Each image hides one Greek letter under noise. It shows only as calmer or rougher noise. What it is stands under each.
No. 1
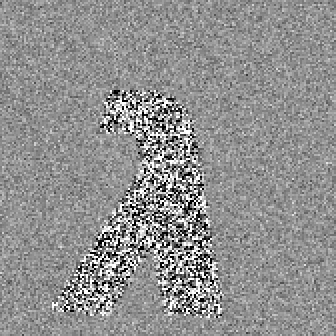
rough lambda
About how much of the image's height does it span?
two thirds
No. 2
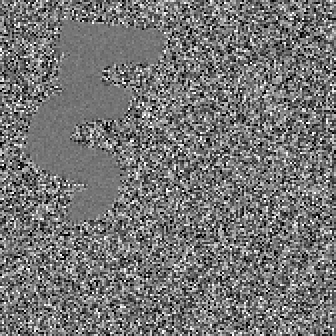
calm xi
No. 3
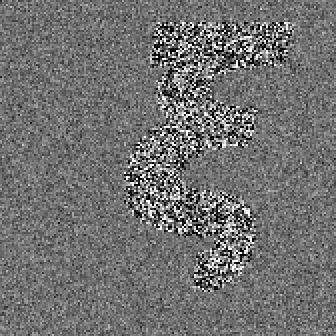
rough xi
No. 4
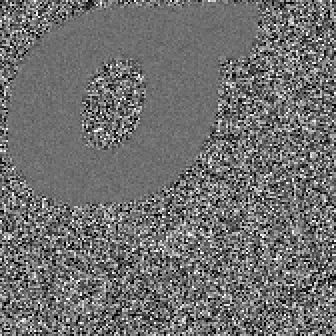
calm sigma
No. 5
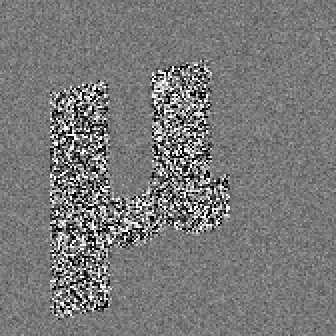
rough mu
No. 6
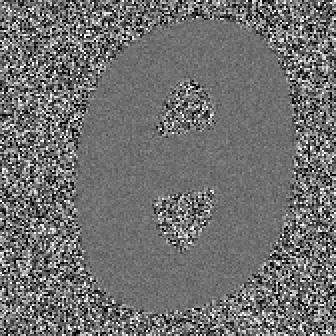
calm theta
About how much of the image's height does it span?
nearly all
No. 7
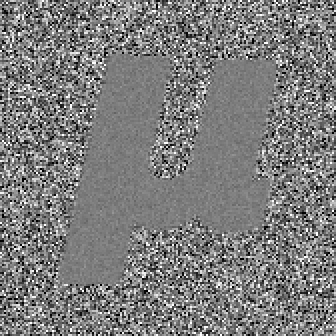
calm mu
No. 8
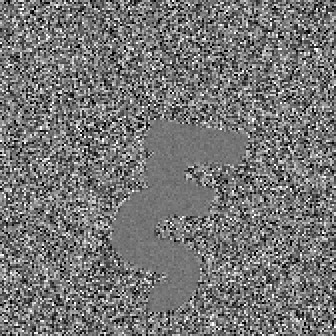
calm xi
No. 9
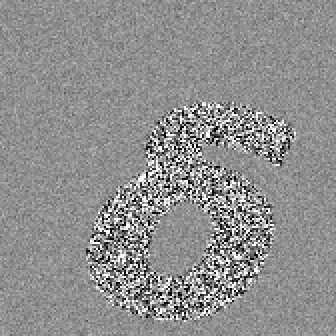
rough delta
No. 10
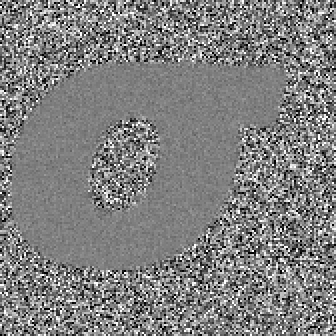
calm sigma
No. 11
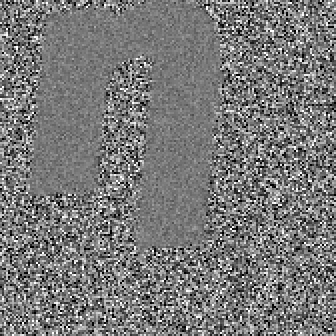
calm eta
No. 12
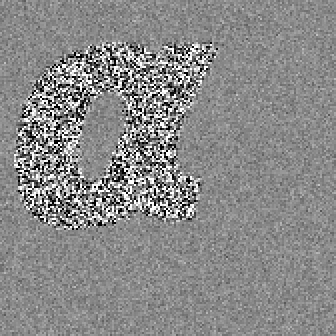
rough alpha
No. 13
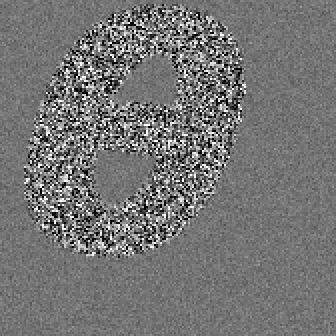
rough theta
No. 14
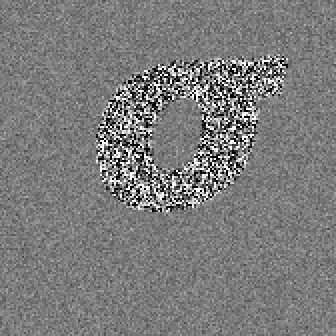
rough sigma
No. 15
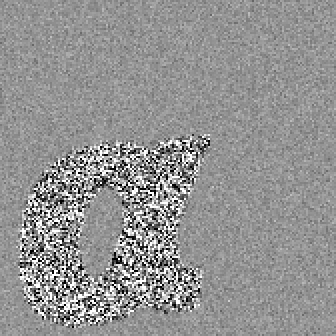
rough alpha
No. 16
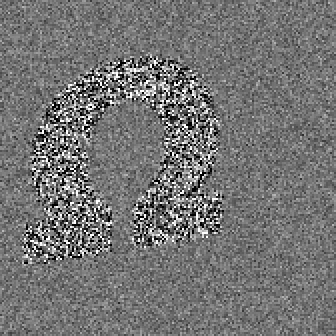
rough omega
